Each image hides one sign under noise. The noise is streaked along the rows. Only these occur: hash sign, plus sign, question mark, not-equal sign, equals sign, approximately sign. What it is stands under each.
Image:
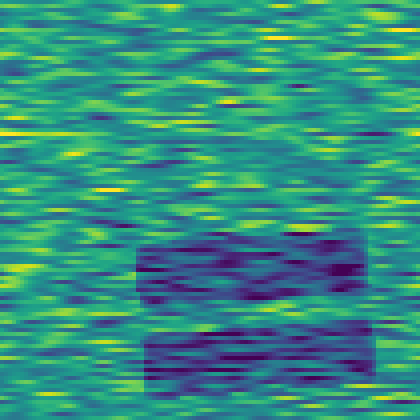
equals sign
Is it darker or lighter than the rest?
darker
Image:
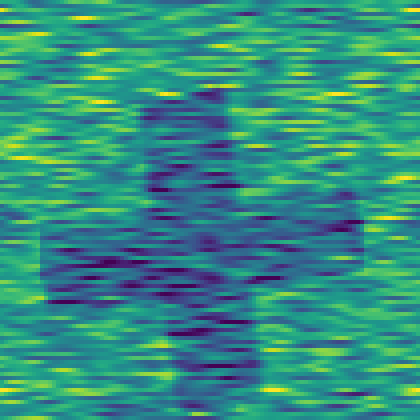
plus sign
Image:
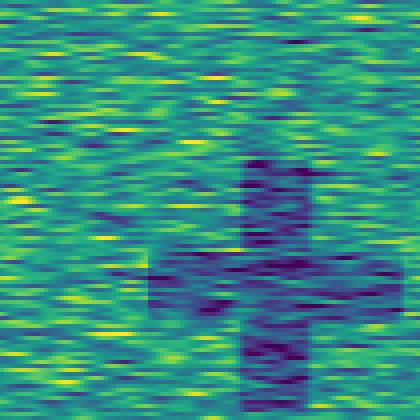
plus sign
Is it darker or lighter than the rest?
darker
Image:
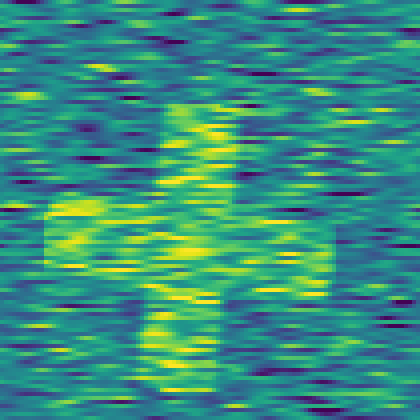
plus sign
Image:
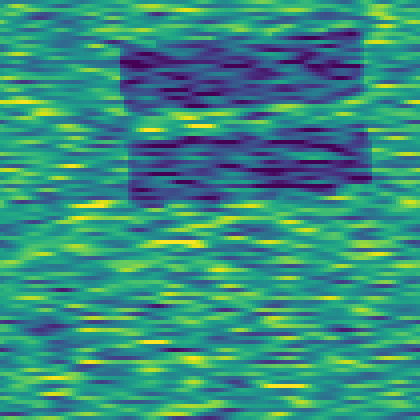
equals sign
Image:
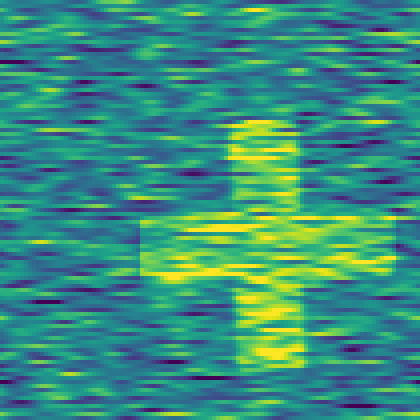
plus sign
